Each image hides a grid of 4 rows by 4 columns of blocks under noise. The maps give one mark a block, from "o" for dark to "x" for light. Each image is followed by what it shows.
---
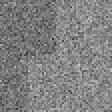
o o x x
o o x x
o x x x
o x x x
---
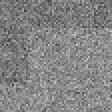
o o o o
o x x x
o x x x
x x x x
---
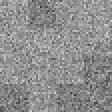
x o x x
x x x x
x x x o
o x o o
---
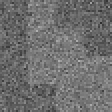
o x o o
o x x o
o x x x
o o x x
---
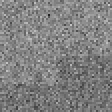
x x x x
x x x x
x x o o
o o o o
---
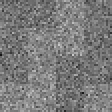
o o x o
o x x o
o x o o
x x o x
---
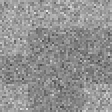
x x x x
x o o o
o o o o
x o o x
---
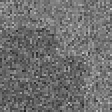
x x x x
o o x x
o o o x
o o o x
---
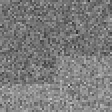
o o o o
o o o o
o o x x
x x x x
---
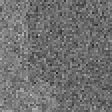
x o o o
x o o o
x o o o
x x o o
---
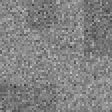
x o x o
x x x o
x x x x
o o x x
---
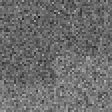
o o o o
o o o o
o o x x
x x x x
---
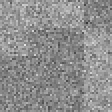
x x x o
x o o x
o o o x
o o o x
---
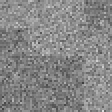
x x x o
o x x x
o o o x
o o o x
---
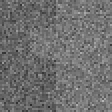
o o x x
o x x x
o o x x
o o x x
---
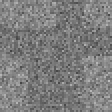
x x o x
o o o o
x o o x
x o o x
